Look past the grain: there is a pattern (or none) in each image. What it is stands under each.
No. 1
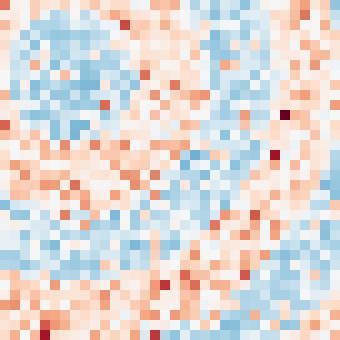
rings round one point
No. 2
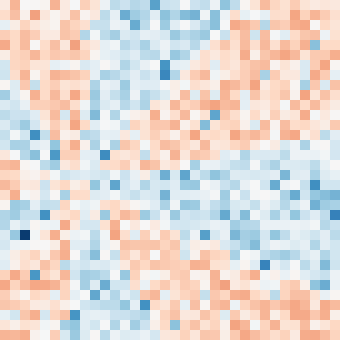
spokes from one point
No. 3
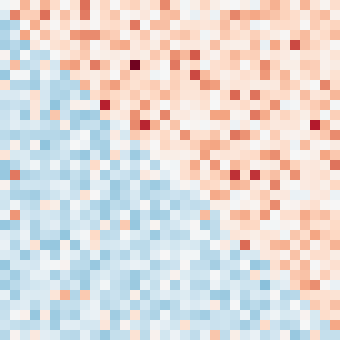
a sharp edge
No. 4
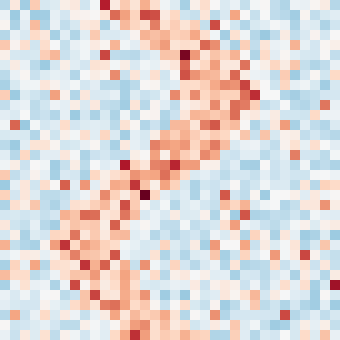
a wavy band
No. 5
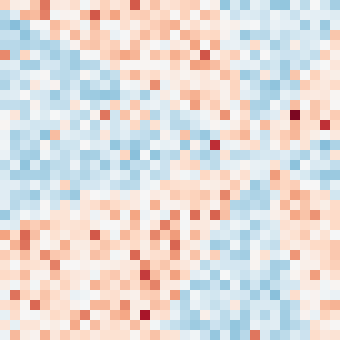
spokes from one point
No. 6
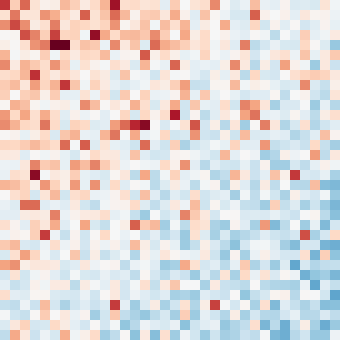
a smooth slope
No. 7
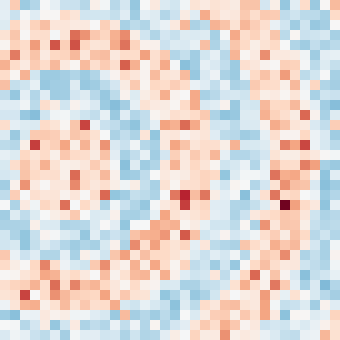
rings round one point
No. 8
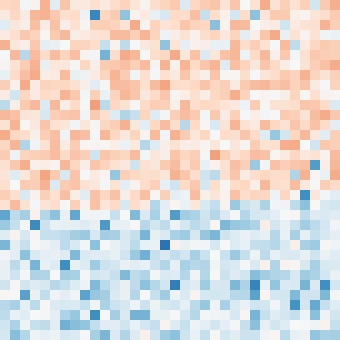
a sharp edge
